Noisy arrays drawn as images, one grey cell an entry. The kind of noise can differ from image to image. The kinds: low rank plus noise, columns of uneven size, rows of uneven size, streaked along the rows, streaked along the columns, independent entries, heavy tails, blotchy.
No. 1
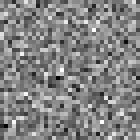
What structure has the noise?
independent entries
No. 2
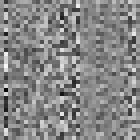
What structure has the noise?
columns of uneven size
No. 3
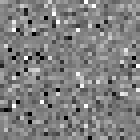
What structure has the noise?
heavy tails
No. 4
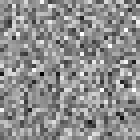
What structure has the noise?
low rank plus noise
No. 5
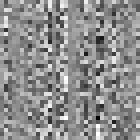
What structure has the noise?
columns of uneven size
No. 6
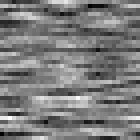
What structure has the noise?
streaked along the rows
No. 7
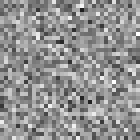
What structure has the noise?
independent entries
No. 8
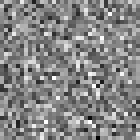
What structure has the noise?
independent entries
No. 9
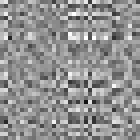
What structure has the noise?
low rank plus noise
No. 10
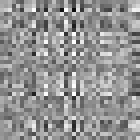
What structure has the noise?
low rank plus noise
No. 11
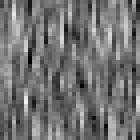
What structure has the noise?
streaked along the columns
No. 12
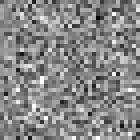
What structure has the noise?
independent entries
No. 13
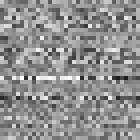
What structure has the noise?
rows of uneven size
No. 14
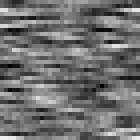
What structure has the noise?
streaked along the rows
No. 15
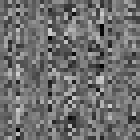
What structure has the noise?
columns of uneven size
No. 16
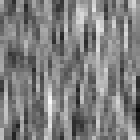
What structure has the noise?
streaked along the columns
